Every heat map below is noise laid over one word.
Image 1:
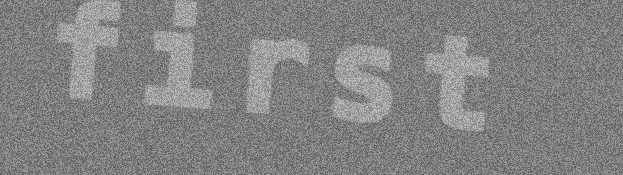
first
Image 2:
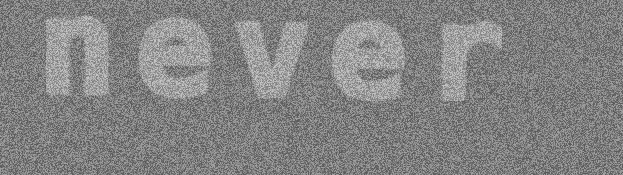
never
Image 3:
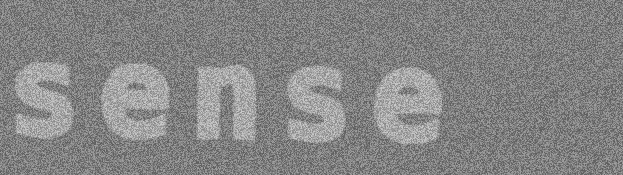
sense
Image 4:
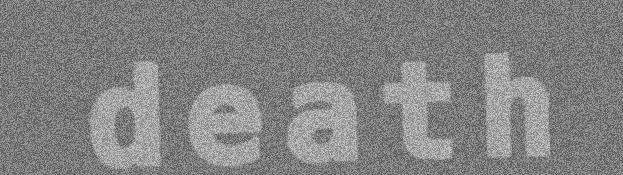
death
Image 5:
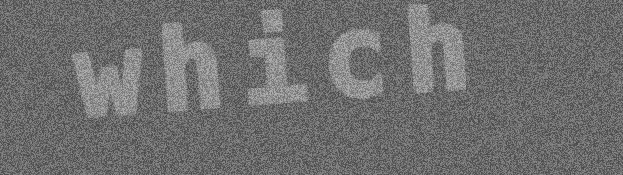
which
